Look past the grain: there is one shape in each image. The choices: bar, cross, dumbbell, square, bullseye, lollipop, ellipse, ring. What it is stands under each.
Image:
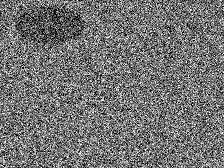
ellipse
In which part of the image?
top left
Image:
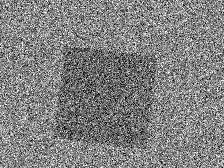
square
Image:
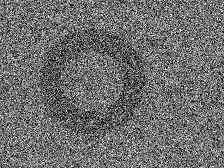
ring
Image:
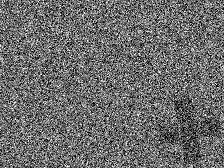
cross
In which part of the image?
bottom right
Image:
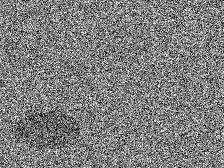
ellipse
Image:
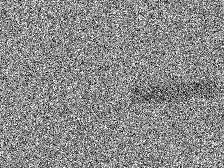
bar
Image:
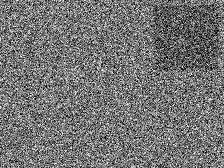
square
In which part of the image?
top right
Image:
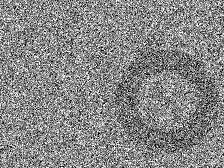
ring
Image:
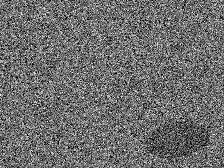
ellipse
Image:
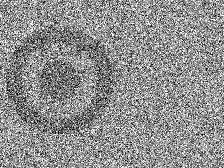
bullseye
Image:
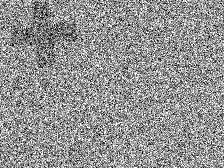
cross
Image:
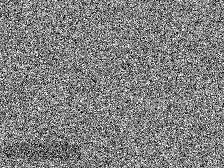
bar
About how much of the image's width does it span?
a third
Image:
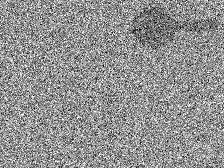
lollipop
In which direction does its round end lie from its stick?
left
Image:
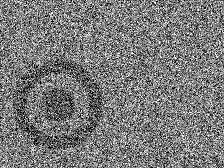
bullseye
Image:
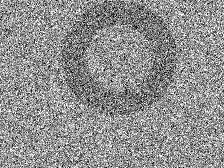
ring
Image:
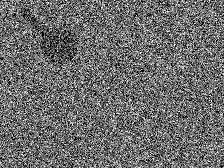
lollipop
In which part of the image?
top left
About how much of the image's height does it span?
a third
